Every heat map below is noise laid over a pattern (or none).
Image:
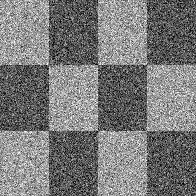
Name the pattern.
a checkerboard
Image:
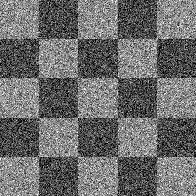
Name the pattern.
a checkerboard
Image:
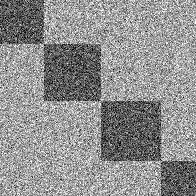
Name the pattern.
blocks along the diagonal
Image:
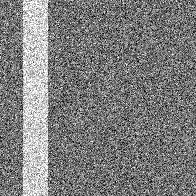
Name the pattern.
one band of columns
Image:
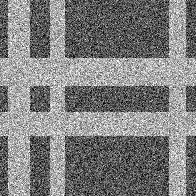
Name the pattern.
bands of rows crossing bands of columns
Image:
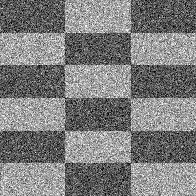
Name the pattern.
a checkerboard
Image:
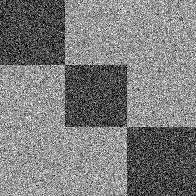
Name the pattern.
blocks along the diagonal
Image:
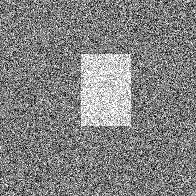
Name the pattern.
one block
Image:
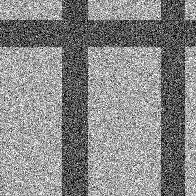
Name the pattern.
bands of rows crossing bands of columns
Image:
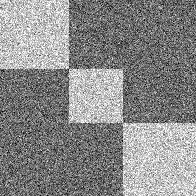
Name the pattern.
blocks along the diagonal
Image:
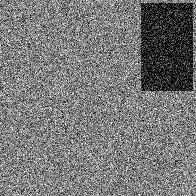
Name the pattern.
one block
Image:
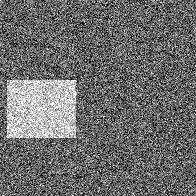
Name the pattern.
one block
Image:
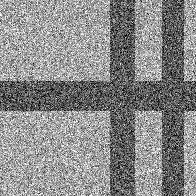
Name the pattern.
bands of rows crossing bands of columns
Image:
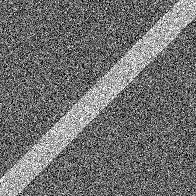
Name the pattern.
a diagonal band
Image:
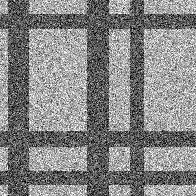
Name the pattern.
bands of rows crossing bands of columns
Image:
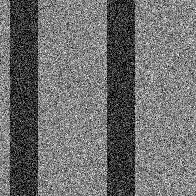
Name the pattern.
bands of columns
